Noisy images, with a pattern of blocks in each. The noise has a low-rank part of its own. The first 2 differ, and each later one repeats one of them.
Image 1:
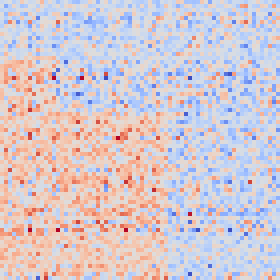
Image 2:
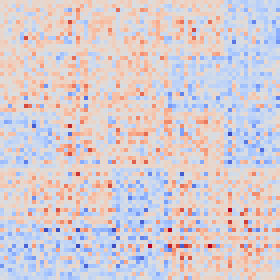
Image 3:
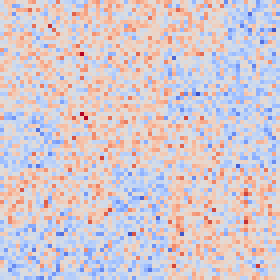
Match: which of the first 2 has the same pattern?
2
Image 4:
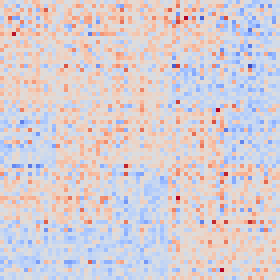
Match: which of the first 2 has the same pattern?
2
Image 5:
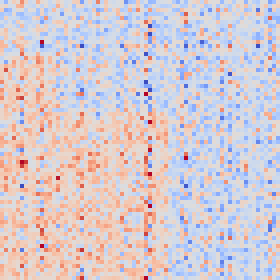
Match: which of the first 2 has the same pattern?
1
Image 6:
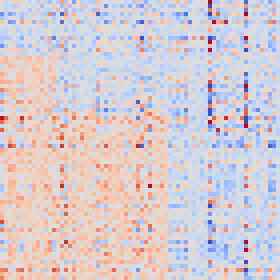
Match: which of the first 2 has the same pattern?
1
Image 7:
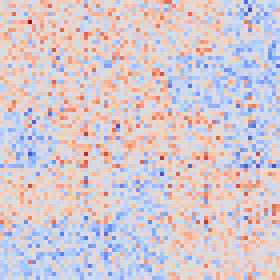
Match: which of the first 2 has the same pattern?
2
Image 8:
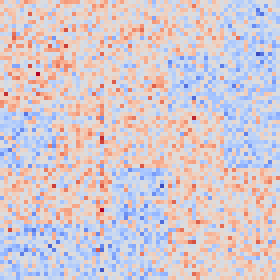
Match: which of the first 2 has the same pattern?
2
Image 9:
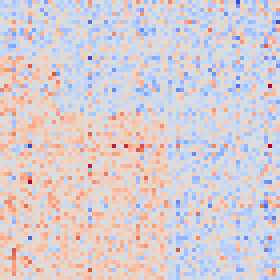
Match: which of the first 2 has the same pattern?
1
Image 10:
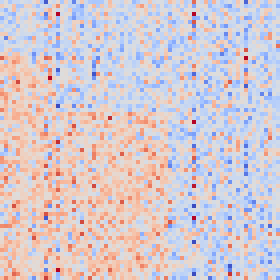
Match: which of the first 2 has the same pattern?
1
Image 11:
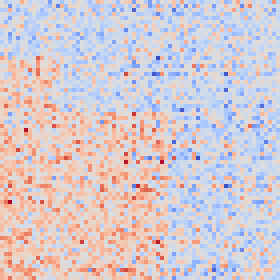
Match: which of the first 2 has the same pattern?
1
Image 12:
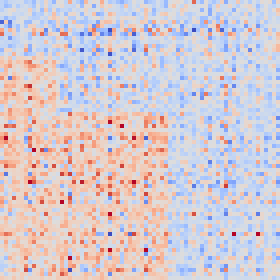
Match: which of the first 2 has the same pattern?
1
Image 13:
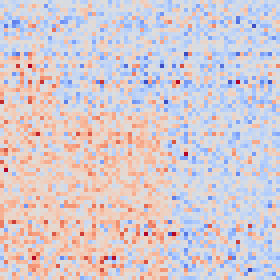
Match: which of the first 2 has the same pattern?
1
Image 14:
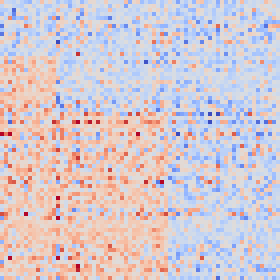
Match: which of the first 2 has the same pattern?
1
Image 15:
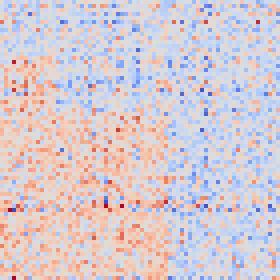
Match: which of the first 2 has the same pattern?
1
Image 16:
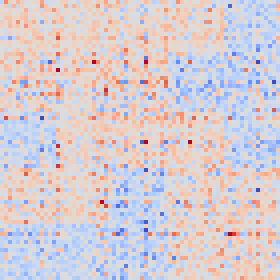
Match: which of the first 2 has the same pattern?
2
